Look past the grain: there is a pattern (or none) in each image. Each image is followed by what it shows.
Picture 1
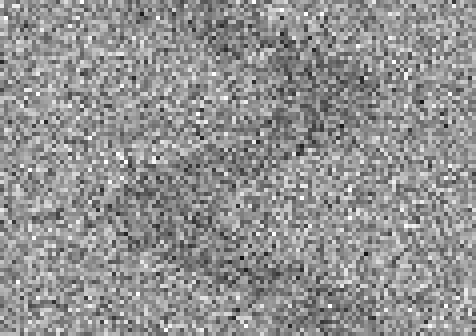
a wavy band
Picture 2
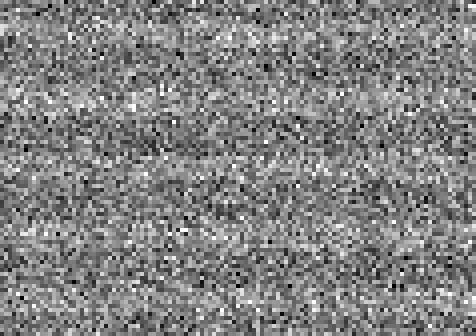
horizontal stripes
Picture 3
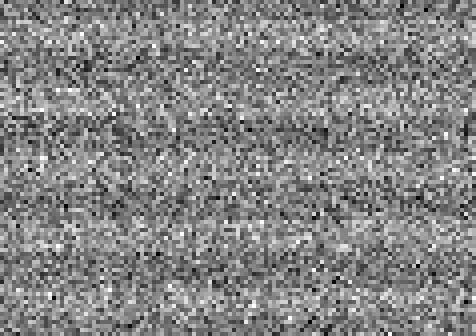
horizontal stripes
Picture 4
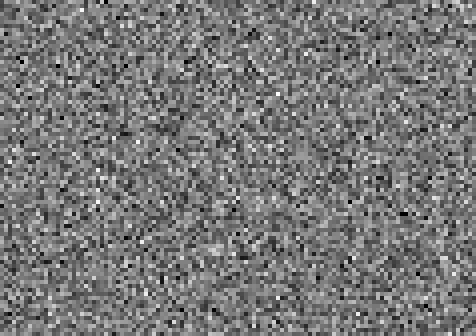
only noise
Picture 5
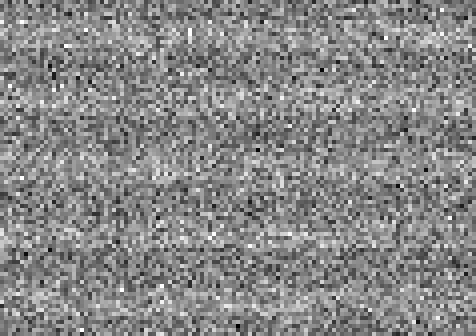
horizontal stripes
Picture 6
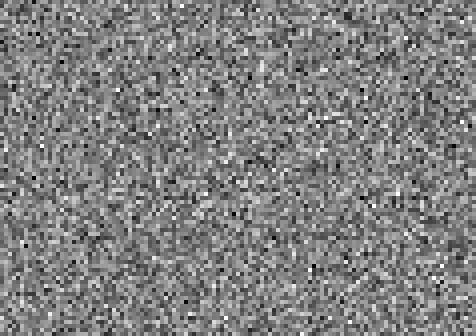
only noise
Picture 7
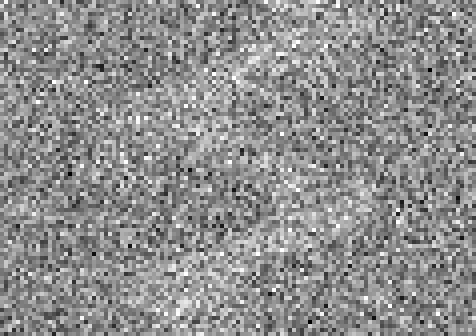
a wavy band
